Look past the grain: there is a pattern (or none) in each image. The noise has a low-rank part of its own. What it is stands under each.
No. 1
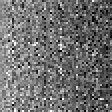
a smooth slope
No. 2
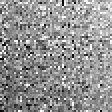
a smooth slope
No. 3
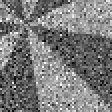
spokes from one point
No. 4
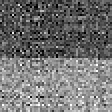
a sharp edge
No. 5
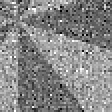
spokes from one point
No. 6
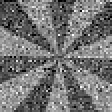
spokes from one point
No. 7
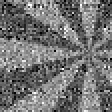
spokes from one point
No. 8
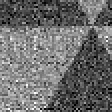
spokes from one point
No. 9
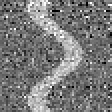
a wavy band
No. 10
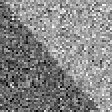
a sharp edge
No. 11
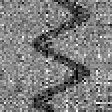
a wavy band
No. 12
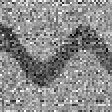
a wavy band
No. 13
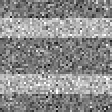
horizontal stripes
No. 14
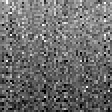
a smooth slope
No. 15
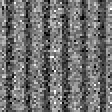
vertical stripes
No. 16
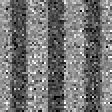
vertical stripes
